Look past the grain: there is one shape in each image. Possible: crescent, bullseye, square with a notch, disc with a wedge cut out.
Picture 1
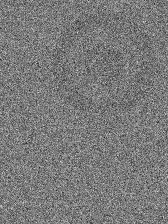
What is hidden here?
dark bullseye
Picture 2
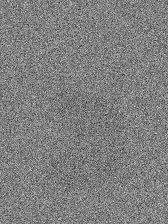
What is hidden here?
dark disc with a wedge cut out
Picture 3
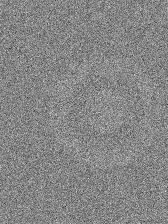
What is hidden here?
light bullseye
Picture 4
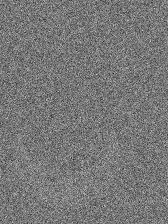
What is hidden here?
light crescent
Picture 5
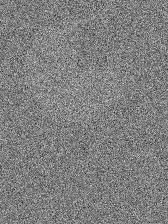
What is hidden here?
light disc with a wedge cut out
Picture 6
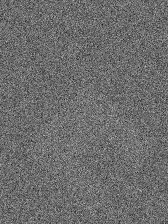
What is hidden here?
light square with a notch
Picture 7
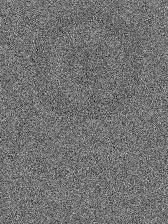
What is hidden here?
dark bullseye
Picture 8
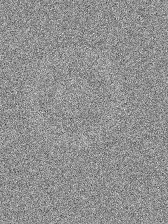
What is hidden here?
light bullseye
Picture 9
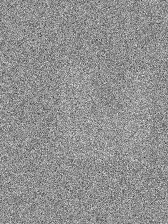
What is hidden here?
light square with a notch
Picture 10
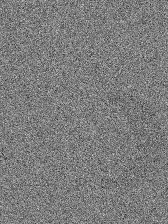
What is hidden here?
dark crescent
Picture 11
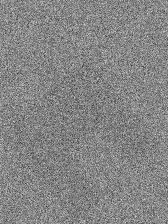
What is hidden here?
dark square with a notch
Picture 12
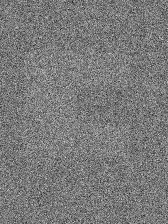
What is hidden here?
light square with a notch
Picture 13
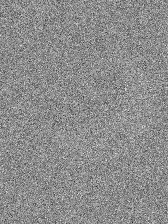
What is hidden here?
light crescent
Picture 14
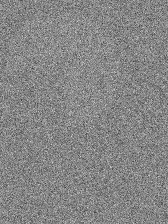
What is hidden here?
light disc with a wedge cut out
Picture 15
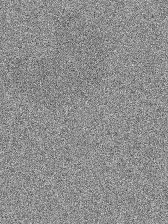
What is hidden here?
dark disc with a wedge cut out
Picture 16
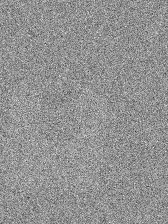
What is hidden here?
light square with a notch
